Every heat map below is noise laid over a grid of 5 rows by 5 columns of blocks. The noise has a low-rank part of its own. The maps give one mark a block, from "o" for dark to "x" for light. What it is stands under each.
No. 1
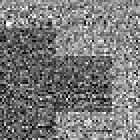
xxxxx
ooxxx
oooox
oooox
ooxxx
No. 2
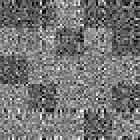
ooxoo
xxoxo
oxxxx
xoxxo
xxxox
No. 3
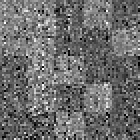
xxoxo
xxoox
oxxoo
oxoxo
ooxoo
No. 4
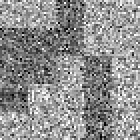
xxoxx
oooxx
ooxox
oxxox
xxxox
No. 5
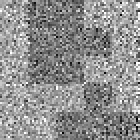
xooxx
xooox
xooxx
xxxox
xxooo
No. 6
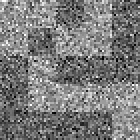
xxoxo
xoxxo
oxooo
oxxxx
oooox
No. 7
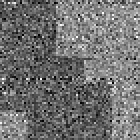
ooxxx
ooxxx
oooxx
oooox
xooox
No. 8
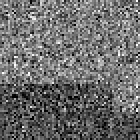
xxxxx
xxxxx
xxxxx
oooox
ooooo
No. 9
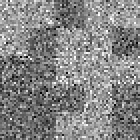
xxoxx
xoxxo
ooxxx
oooxo
ooxxo
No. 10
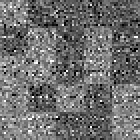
xoooo
oxoxo
xxoxo
xoxox
xxoox
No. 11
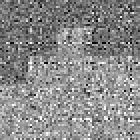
ooooo
ooxoo
oxxxx
xxxxx
xxxxx
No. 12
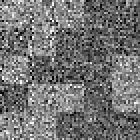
xxxoo
oxooo
xooox
oxxox
xxooo
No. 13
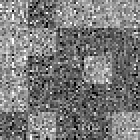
xoxxx
xxooo
xooxo
xoooo
oxoox
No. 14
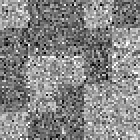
xooxo
oooox
oxxox
oxoxx
xooxx
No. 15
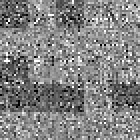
oxoxx
xxxxx
oxxxx
oooxo
xxxxx
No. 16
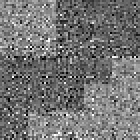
xxooo
xxooo
oooox
oooxx
oxxxx
